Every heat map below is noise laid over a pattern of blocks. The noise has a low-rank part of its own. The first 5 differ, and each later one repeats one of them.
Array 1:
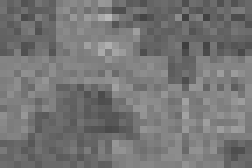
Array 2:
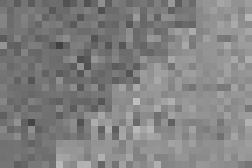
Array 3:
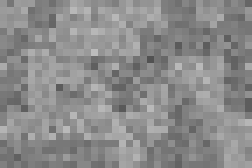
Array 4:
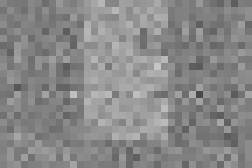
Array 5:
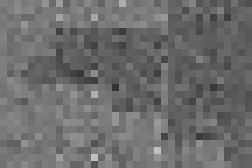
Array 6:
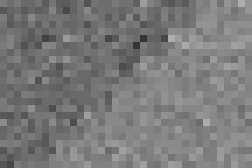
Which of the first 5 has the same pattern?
2
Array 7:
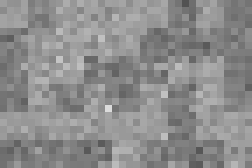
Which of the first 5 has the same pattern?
3
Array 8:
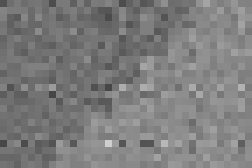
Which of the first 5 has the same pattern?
2
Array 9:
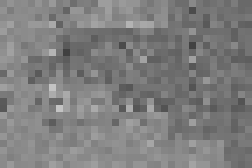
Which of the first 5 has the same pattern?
5
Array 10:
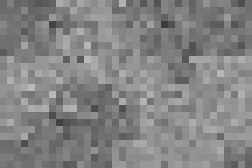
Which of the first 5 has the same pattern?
1
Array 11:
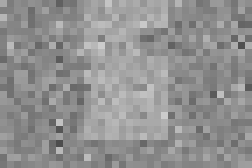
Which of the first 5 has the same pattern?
4
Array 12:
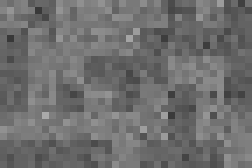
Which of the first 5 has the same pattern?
3
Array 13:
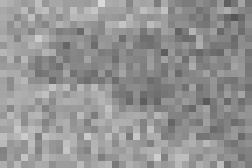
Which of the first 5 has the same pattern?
5
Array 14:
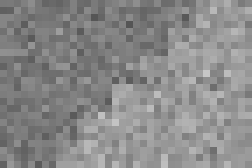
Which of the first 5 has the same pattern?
2
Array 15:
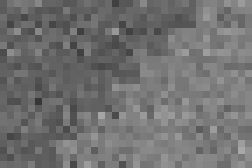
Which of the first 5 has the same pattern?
2
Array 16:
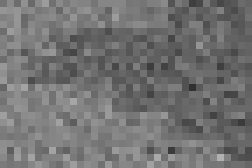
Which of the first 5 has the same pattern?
5
